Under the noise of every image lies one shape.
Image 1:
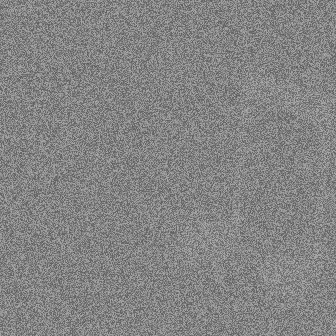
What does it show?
light pair of musical notes
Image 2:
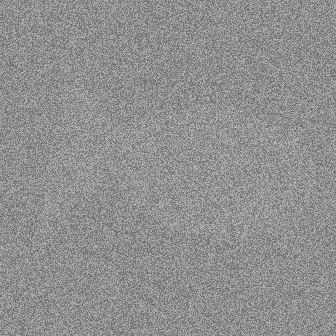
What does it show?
light fish
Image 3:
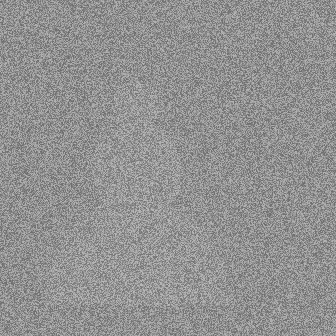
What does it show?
light chess pawn
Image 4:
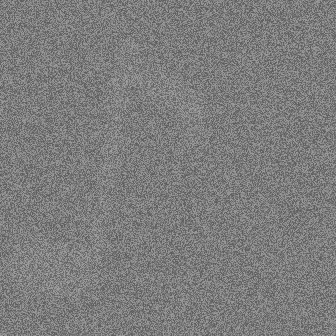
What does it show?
light musical note
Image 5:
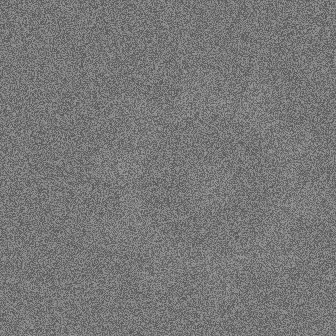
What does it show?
light gear
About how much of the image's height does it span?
two thirds
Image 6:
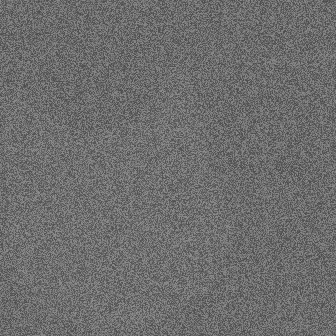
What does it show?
light cat's head
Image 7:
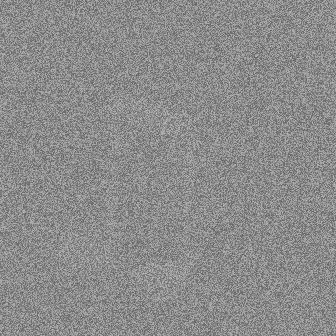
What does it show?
light pair of musical notes
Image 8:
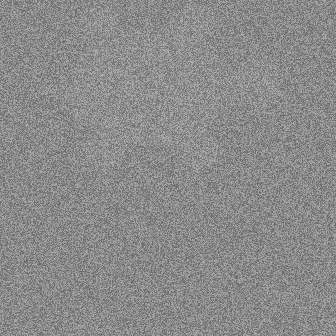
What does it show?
light turtle
